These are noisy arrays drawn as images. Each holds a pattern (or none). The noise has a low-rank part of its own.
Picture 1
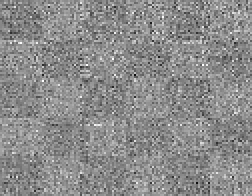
a checkerboard
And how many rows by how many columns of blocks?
5 by 6
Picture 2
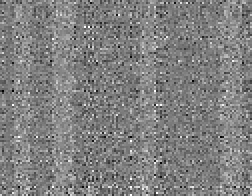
bands of columns
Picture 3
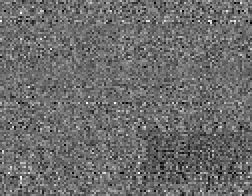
one block
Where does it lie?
bottom right
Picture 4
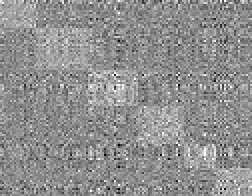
blocks along the diagonal
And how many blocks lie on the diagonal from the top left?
6
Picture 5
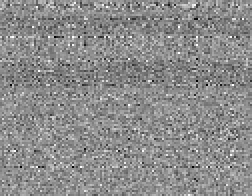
bands of rows
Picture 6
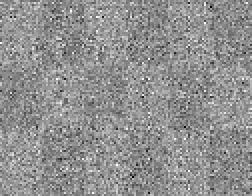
a checkerboard
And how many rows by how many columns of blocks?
3 by 6
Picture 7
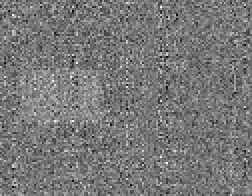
one block
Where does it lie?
middle left
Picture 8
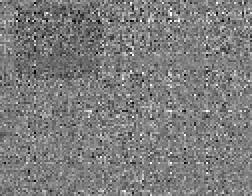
one block
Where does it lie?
top left
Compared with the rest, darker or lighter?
darker
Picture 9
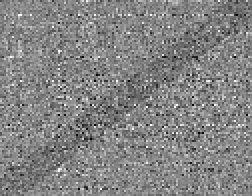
a diagonal band
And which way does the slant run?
bottom left to top right
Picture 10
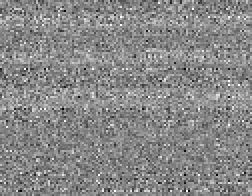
bands of rows
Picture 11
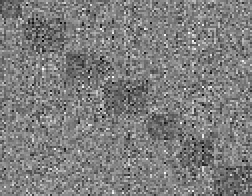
blocks along the diagonal
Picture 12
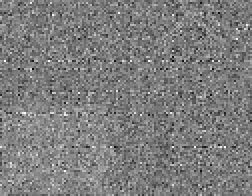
one block
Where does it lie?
bottom left
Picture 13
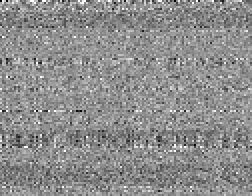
bands of rows
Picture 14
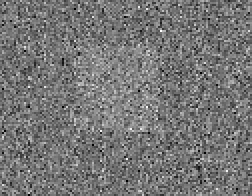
one block
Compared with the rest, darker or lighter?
lighter
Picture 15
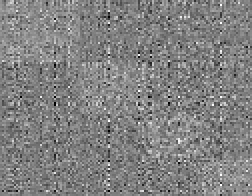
blocks along the diagonal
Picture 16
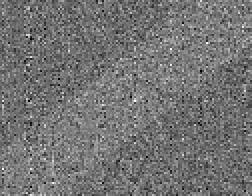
a diagonal band
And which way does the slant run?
bottom left to top right
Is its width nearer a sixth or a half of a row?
a half
